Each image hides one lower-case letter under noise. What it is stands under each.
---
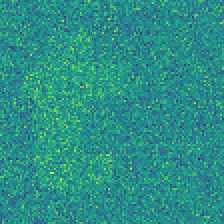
t
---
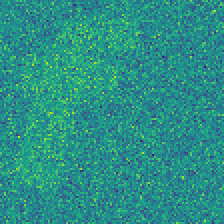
f
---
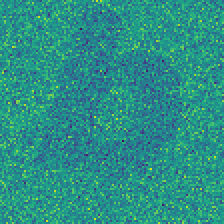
b
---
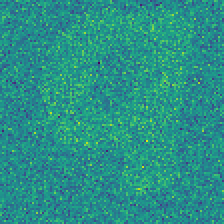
q
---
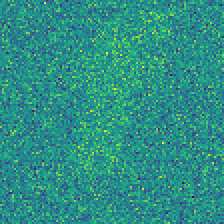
f
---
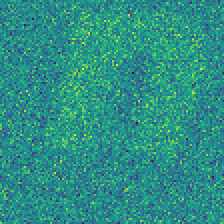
n
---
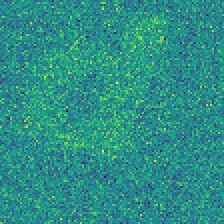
d
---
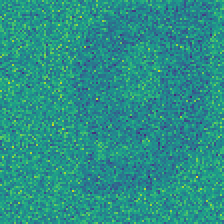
g
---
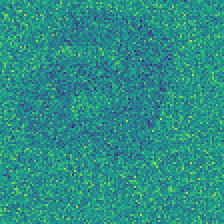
a
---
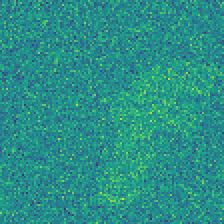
f
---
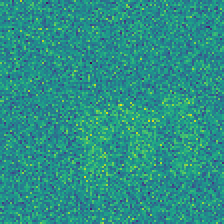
m
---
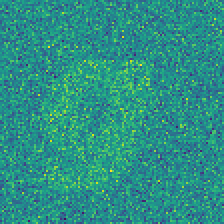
g
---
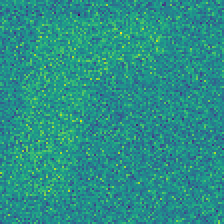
r
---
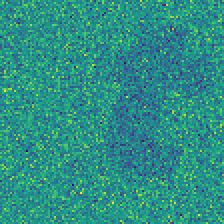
t
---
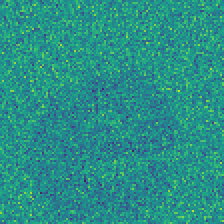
e
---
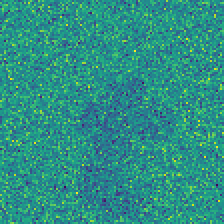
t
